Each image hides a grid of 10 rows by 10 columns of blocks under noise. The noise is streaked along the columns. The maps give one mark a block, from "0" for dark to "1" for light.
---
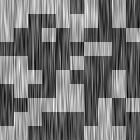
1 1 1 1 1 0 1 0 1 0
1 1 0 0 1 1 1 0 1 0
1 0 0 1 0 1 0 0 0 1
0 0 0 0 0 0 1 1 0 0
1 1 0 0 0 1 0 0 0 0
1 1 1 0 1 0 0 0 1 0
0 1 0 0 1 1 0 0 1 0
0 0 1 1 1 1 0 1 0 1
0 1 1 0 0 0 0 1 0 0
1 1 0 0 0 0 1 1 1 0
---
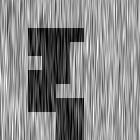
1 1 1 1 1 1 1 1 1 1
1 1 1 1 1 1 1 1 1 1
1 1 0 0 0 0 1 1 1 1
1 1 0 0 0 1 1 1 1 1
1 1 1 0 0 1 1 1 1 1
1 1 0 0 0 1 1 1 1 1
1 1 0 0 1 1 1 1 1 1
1 1 0 0 0 0 1 1 1 1
1 1 1 1 0 0 1 1 1 1
1 1 1 1 0 0 1 1 1 1
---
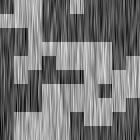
0 1 1 0 0 1 0 0 0 0
1 1 1 0 0 0 0 0 0 0
0 0 1 0 0 0 0 0 0 0
0 0 1 1 1 1 1 1 0 0
0 1 1 0 1 1 1 1 0 1
0 1 0 0 0 0 1 1 1 1
0 0 0 1 1 1 1 0 1 1
0 0 0 1 1 1 1 1 1 0
0 1 1 1 1 0 1 1 0 0
0 1 1 1 1 0 0 0 0 0
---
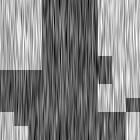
1 1 1 0 0 0 0 1 1 1
1 1 1 0 0 0 0 1 1 1
1 1 1 0 0 0 0 1 1 1
1 1 1 0 0 0 0 1 1 1
1 1 1 0 0 0 0 0 1 1
0 0 0 0 0 0 0 0 1 1
0 0 0 0 0 0 0 1 1 1
0 0 0 0 0 0 0 1 1 0
1 0 0 0 0 0 0 0 0 1
1 1 0 0 0 0 0 0 0 1
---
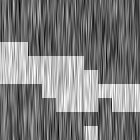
0 0 0 0 0 0 0 0 0 0
0 0 0 0 0 0 0 0 0 0
0 0 0 0 0 0 0 0 0 0
1 1 0 0 0 0 0 0 0 0
1 1 1 1 1 1 0 0 0 0
1 1 1 1 1 1 1 0 0 0
0 0 0 1 1 1 1 1 1 1
0 0 0 0 1 1 1 0 1 1
0 0 0 0 0 0 0 0 0 0
0 0 0 0 0 0 1 0 0 0
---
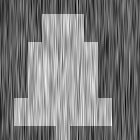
0 0 0 0 0 0 0 0 0 0
0 0 0 1 1 1 0 0 0 0
0 0 0 1 1 1 0 0 0 0
0 0 1 1 1 1 1 0 0 0
0 0 1 1 1 1 1 0 0 0
0 0 1 1 1 1 1 0 0 0
0 0 1 1 1 1 1 0 0 0
0 1 1 1 1 1 1 1 0 0
0 1 1 1 1 1 1 1 0 0
0 0 0 0 1 0 0 0 0 0
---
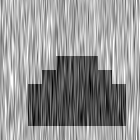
1 1 1 1 1 1 1 1 1 1
1 1 1 1 1 1 1 1 1 1
1 1 1 1 1 1 1 1 1 1
1 1 1 1 1 1 1 1 1 1
1 1 1 1 0 0 0 1 1 1
1 1 1 0 0 0 0 0 1 1
1 1 0 0 0 0 0 0 0 1
1 1 0 0 0 0 0 0 0 1
1 1 0 0 0 0 0 0 0 1
1 1 1 1 1 1 1 1 1 1
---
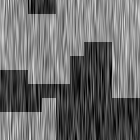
1 1 0 0 1 1 1 1 1 1
1 1 1 1 1 1 1 1 1 1
1 1 1 1 1 1 1 1 1 1
1 1 1 1 1 1 0 0 1 1
1 1 1 1 1 0 0 0 1 1
0 0 1 1 1 0 0 0 1 1
0 0 0 0 0 0 0 0 1 1
0 0 0 1 0 0 0 0 0 0
1 1 1 1 0 0 0 0 0 0
1 1 1 1 0 0 0 0 0 0
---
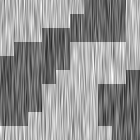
1 1 1 1 1 1 0 0 0 1
1 1 1 1 1 0 0 0 0 1
1 1 1 0 0 0 0 0 0 1
1 0 0 0 0 1 1 1 1 1
0 0 0 0 0 1 1 1 1 1
0 0 0 0 1 1 1 1 1 0
0 0 0 1 1 1 1 0 0 0
0 0 0 1 1 1 1 0 0 0
0 0 1 1 1 1 1 0 0 0
1 1 1 1 1 1 1 1 0 0
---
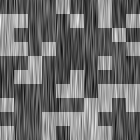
0 0 0 0 1 0 0 1 0 0
1 1 0 0 0 1 0 1 0 1
1 0 0 0 0 0 0 0 1 0
1 1 0 1 0 0 0 0 0 1
0 0 1 0 0 0 0 1 0 0
0 1 1 0 0 1 0 0 0 0
0 0 0 0 1 1 0 1 1 1
1 0 0 0 0 0 1 1 0 1
0 0 0 1 1 1 1 0 0 0
1 0 0 1 0 1 1 1 0 0
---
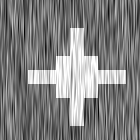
0 0 0 0 0 0 0 0 0 0
0 0 0 0 0 0 0 0 0 0
0 0 0 0 0 1 0 0 0 0
0 0 0 0 0 1 0 0 0 0
0 0 0 0 1 1 1 0 0 0
0 0 1 1 1 1 1 1 1 0
0 0 0 0 1 1 1 0 0 0
0 0 0 0 0 1 0 0 0 0
0 0 0 0 0 1 0 0 0 0
0 0 0 0 0 0 0 0 0 0
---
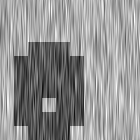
1 1 1 1 1 1 1 1 1 1
1 1 1 1 1 1 1 1 1 1
1 1 1 1 1 1 1 1 1 1
1 1 0 0 0 1 1 1 1 1
1 0 0 0 0 0 1 1 1 1
1 0 0 0 0 0 1 1 1 1
1 0 0 0 0 0 1 1 1 1
1 0 0 1 0 0 1 1 1 1
1 0 0 0 0 0 1 1 1 1
1 1 0 0 0 1 1 1 1 1
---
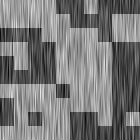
1 1 1 1 0 0 1 0 0 0
1 1 1 1 1 0 0 0 1 1
0 0 0 1 1 1 1 0 1 1
1 1 0 0 1 1 1 1 0 0
0 1 0 0 1 1 1 1 0 0
0 0 0 0 1 1 1 1 0 0
1 1 1 1 0 1 1 1 0 0
0 1 1 1 1 1 1 1 0 0
0 1 0 1 1 0 0 1 0 1
1 1 1 1 1 0 0 0 0 0
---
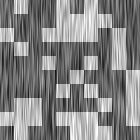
0 1 0 0 1 0 1 0 0 0
0 0 0 0 1 1 1 1 0 0
1 0 0 1 1 1 1 0 1 0
0 1 0 0 0 0 0 0 1 0
0 0 0 1 0 0 1 0 1 0
0 0 0 0 0 1 0 0 0 1
0 0 0 0 1 0 1 0 0 1
0 1 1 0 0 0 0 1 0 1
1 1 1 0 1 1 1 0 0 1
0 1 0 0 0 1 1 1 0 0
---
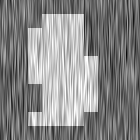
0 0 0 0 0 0 0 0 0 0
0 0 0 1 1 1 0 0 0 0
0 0 1 1 1 1 0 0 0 0
0 0 1 1 1 1 0 0 0 0
0 0 1 1 1 1 1 0 0 0
0 0 1 1 1 1 1 0 0 0
0 0 0 1 1 1 1 0 0 0
0 0 0 1 1 1 1 0 0 0
0 0 1 1 1 1 0 0 0 0
0 0 0 0 0 0 0 0 0 0
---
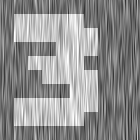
0 0 0 0 0 0 0 0 0 0
0 1 1 1 1 1 0 0 0 0
0 1 1 1 1 1 1 0 0 0
0 0 0 0 1 1 1 0 0 0
0 0 1 1 1 1 0 0 0 0
0 0 0 1 1 1 1 0 0 0
0 0 0 0 0 1 1 0 0 0
0 1 1 1 1 1 1 0 0 0
0 1 1 1 1 1 0 0 0 0
0 0 0 0 0 0 0 0 0 0
